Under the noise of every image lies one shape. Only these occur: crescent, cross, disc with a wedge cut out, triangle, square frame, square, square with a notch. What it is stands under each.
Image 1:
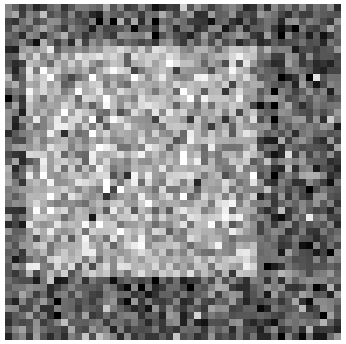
square
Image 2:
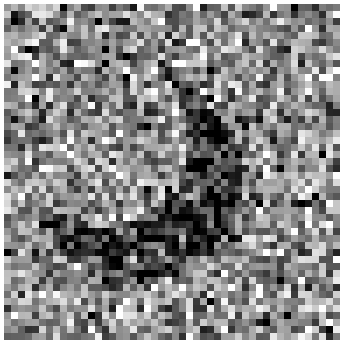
crescent
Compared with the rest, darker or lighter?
darker
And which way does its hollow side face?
up and left
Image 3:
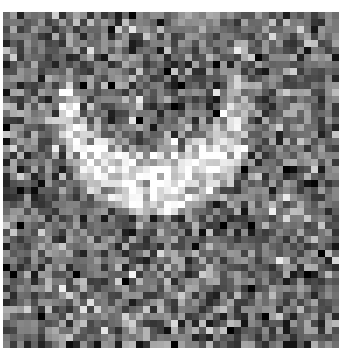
crescent
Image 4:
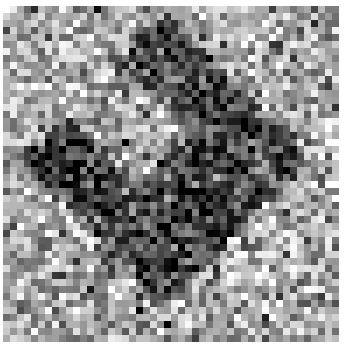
square with a notch
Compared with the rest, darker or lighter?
darker
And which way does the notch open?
up and left
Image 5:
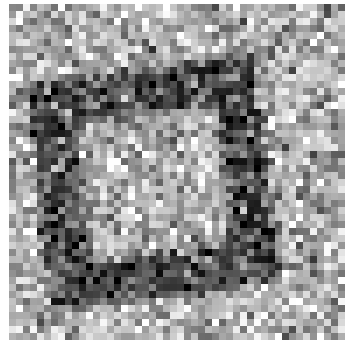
square frame
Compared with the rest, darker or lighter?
darker
